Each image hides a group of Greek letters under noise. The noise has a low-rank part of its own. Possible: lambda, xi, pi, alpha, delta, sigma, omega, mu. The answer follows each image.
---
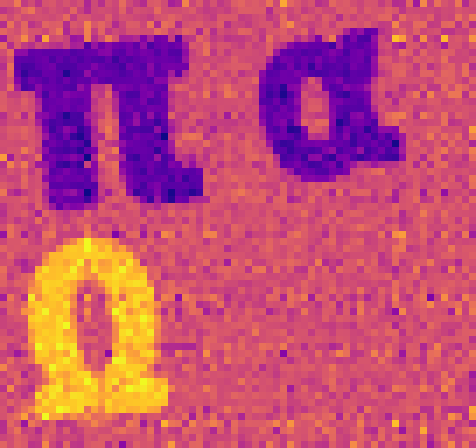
top left: dark pi; top right: dark alpha; bottom left: light omega
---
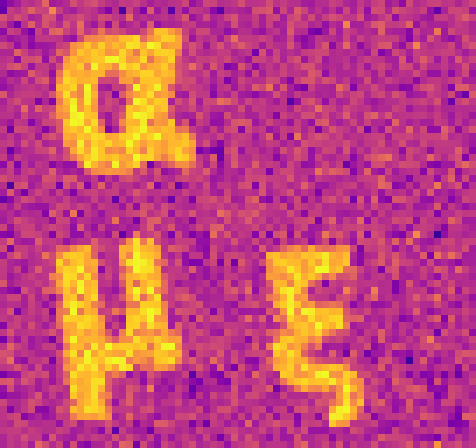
top left: light alpha; bottom left: light mu; bottom right: light xi
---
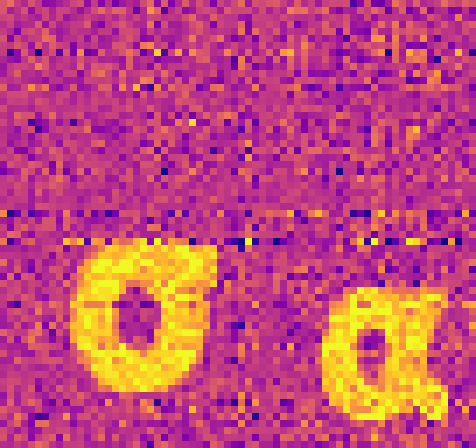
bottom left: light sigma; bottom right: light alpha
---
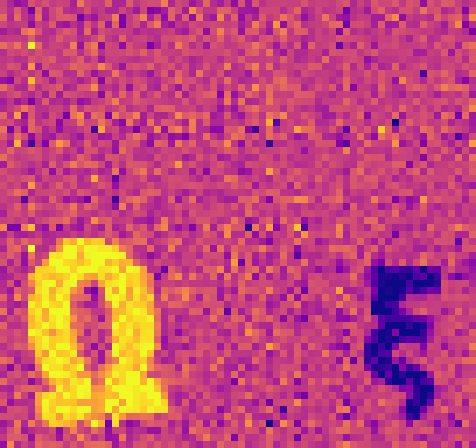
bottom left: light omega; bottom right: dark xi
